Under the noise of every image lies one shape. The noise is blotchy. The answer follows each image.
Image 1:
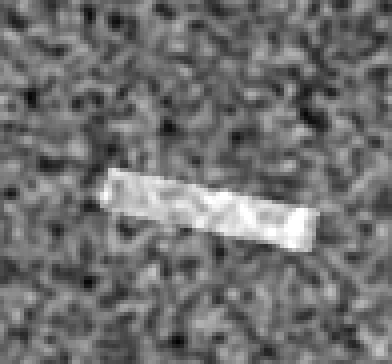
bar
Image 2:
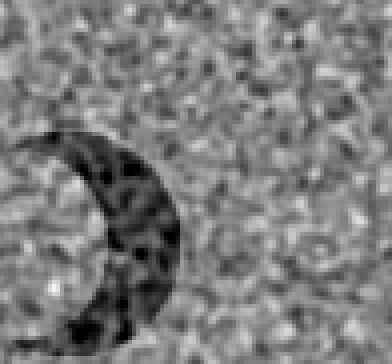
crescent
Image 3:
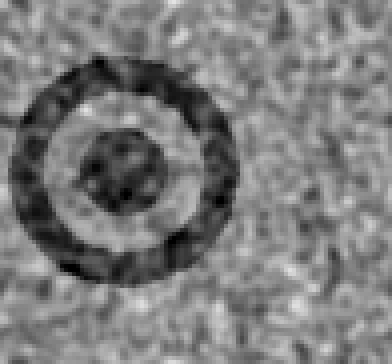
bullseye
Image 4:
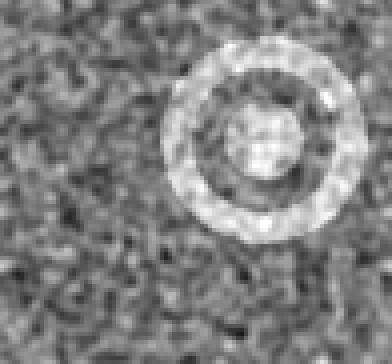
bullseye
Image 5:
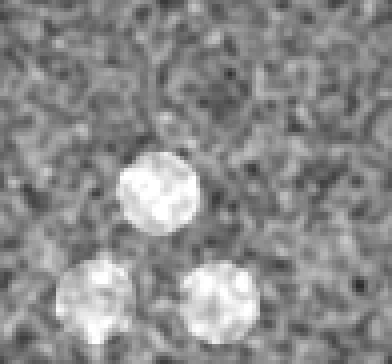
three dots
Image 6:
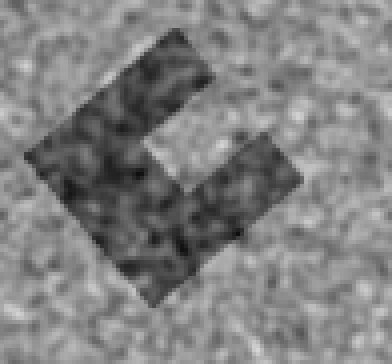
square with a notch
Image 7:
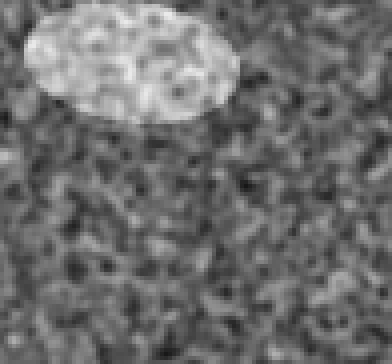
ellipse
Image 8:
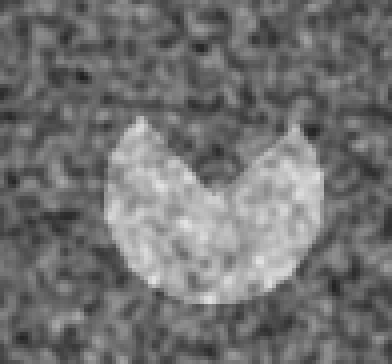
disc with a wedge cut out
